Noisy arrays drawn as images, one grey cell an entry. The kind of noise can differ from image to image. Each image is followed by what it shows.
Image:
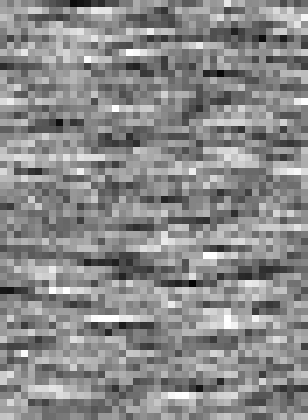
streaked along the rows
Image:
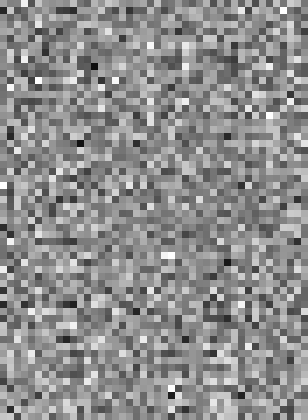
low rank plus noise
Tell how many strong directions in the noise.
five to eight
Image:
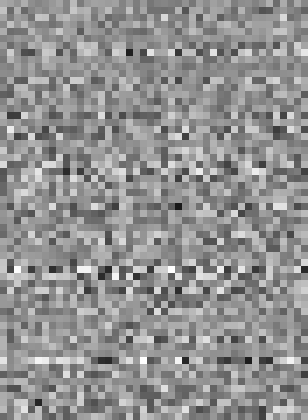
rows of uneven size
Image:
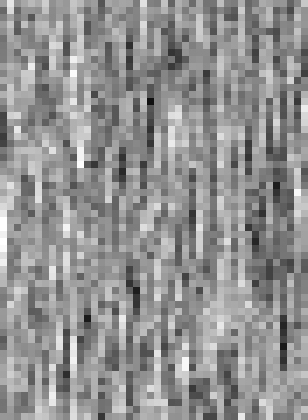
streaked along the columns
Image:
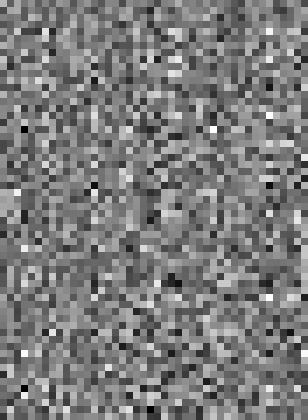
low rank plus noise
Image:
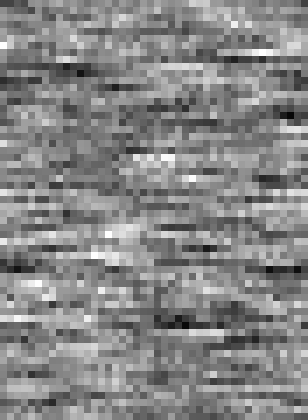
streaked along the rows
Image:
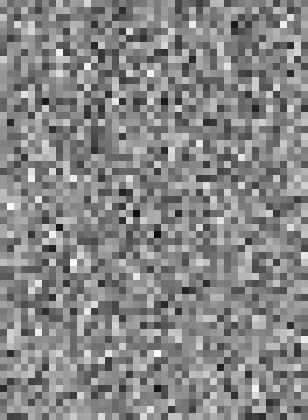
independent entries
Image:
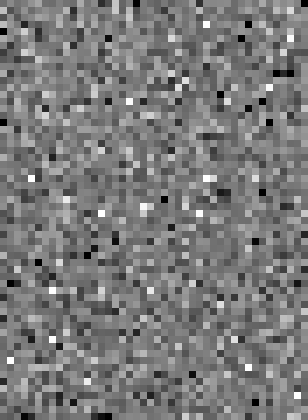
heavy tails
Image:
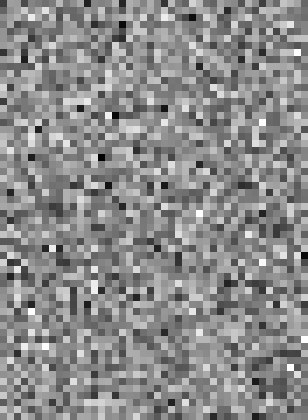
independent entries
